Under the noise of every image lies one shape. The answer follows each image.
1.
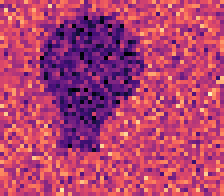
light bulb
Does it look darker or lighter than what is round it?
darker
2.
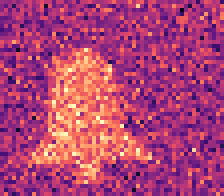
bell
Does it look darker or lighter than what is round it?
lighter
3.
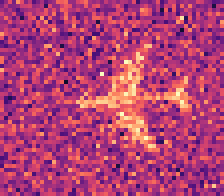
airplane
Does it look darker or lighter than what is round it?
lighter
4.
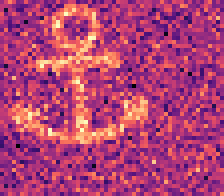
anchor
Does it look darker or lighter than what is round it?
lighter
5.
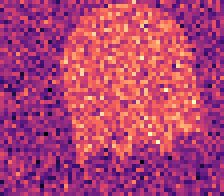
ghost
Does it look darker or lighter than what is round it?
lighter
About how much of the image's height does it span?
nearly all
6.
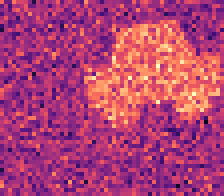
car
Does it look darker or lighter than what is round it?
lighter
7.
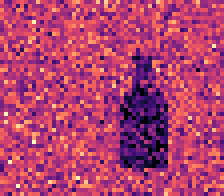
bottle
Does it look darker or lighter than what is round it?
darker
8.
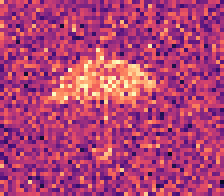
umbrella
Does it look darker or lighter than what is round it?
lighter
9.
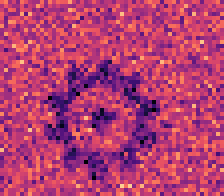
gear
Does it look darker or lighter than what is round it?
darker
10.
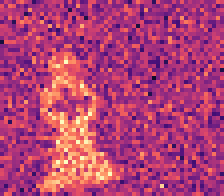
chess bishop
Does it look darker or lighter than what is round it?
lighter
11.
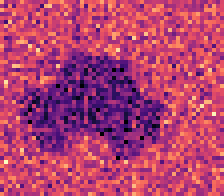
car
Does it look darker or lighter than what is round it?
darker
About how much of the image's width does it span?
two thirds
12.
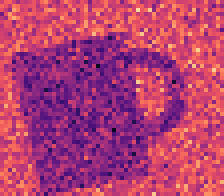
cup
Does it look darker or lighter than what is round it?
darker
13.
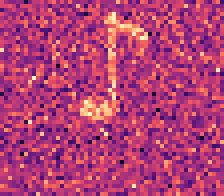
musical note
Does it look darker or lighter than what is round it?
lighter
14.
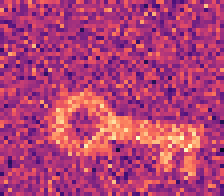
key
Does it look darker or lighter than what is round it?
lighter
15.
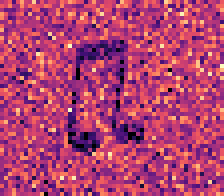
pair of musical notes
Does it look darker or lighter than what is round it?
darker
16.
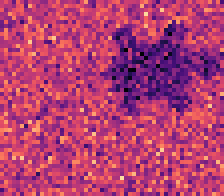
turtle
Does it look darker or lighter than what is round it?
darker
